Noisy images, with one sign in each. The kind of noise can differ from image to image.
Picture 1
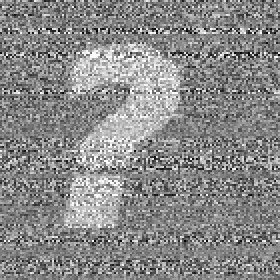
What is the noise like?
rows of uneven size
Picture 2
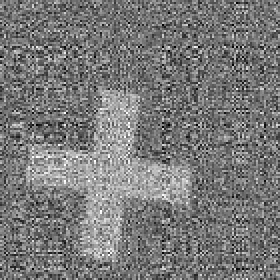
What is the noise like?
low rank plus noise
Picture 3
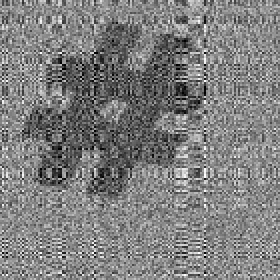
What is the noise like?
low rank plus noise
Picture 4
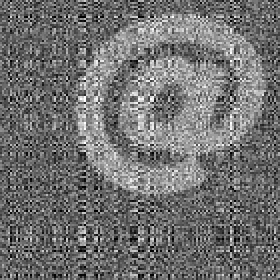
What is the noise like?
low rank plus noise
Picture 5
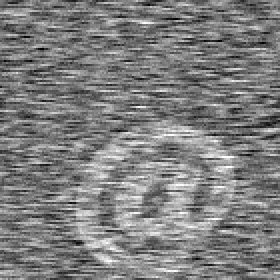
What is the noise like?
streaked along the rows
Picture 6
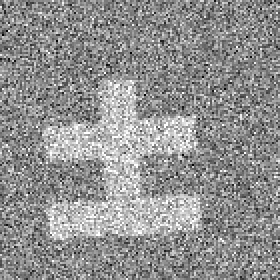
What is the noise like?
independent entries
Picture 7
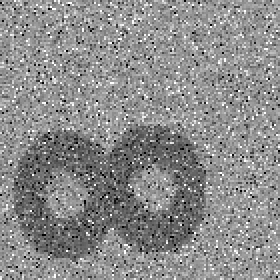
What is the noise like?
heavy tails
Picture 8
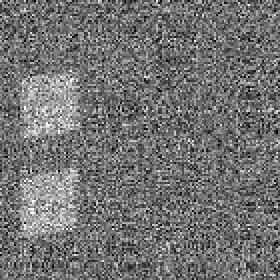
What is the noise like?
low rank plus noise
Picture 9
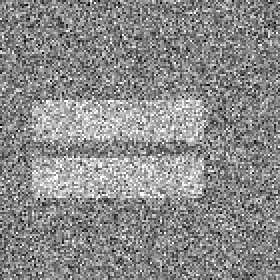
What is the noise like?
independent entries
